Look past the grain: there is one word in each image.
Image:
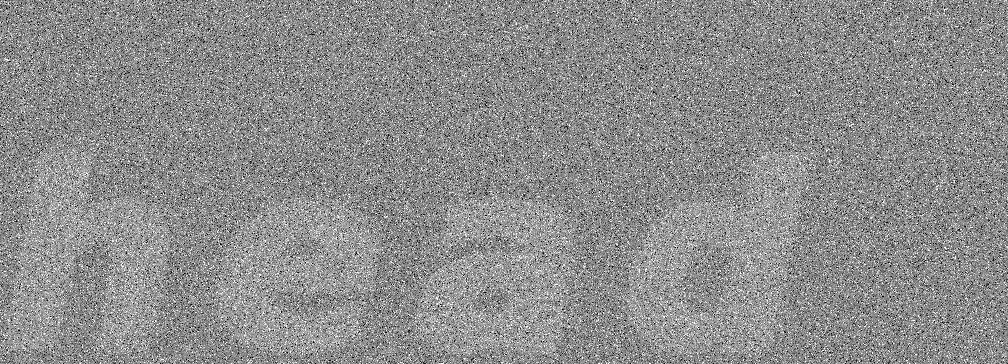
head
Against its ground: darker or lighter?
lighter
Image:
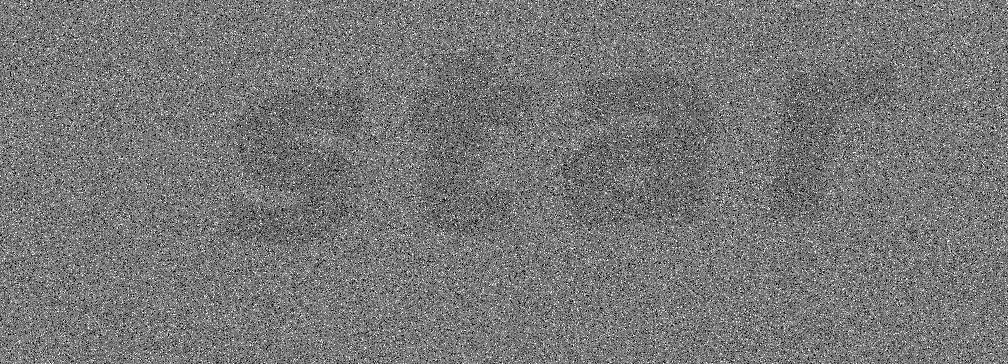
star
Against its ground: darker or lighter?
darker
